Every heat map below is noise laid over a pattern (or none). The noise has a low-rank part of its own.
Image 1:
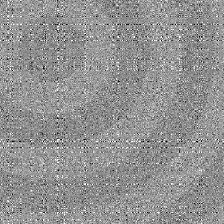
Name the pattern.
rings round one point
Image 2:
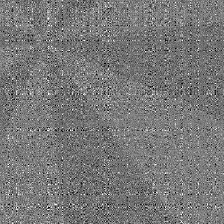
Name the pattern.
spokes from one point
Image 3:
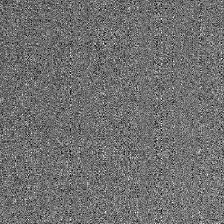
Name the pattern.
a smooth slope
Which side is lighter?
bottom right
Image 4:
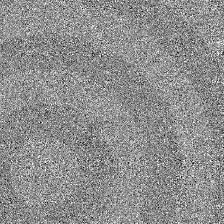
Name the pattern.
rings round one point
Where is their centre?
bottom left
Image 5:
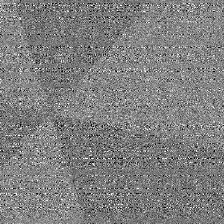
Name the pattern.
spokes from one point
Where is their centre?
middle left
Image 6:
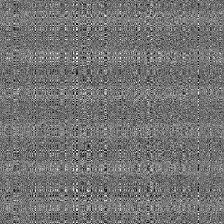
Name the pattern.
horizontal stripes
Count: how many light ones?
6
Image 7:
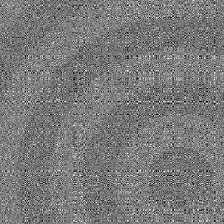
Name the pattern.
rings round one point
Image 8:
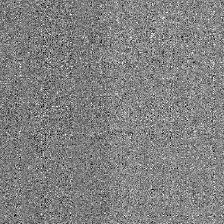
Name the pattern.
a sharp edge
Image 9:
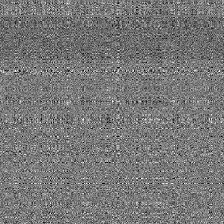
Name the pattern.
one horizontal stripe
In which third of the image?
top
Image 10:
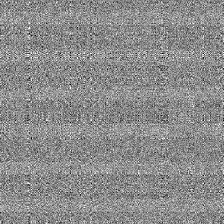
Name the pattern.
horizontal stripes
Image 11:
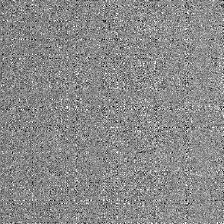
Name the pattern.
a smooth slope
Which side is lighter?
right
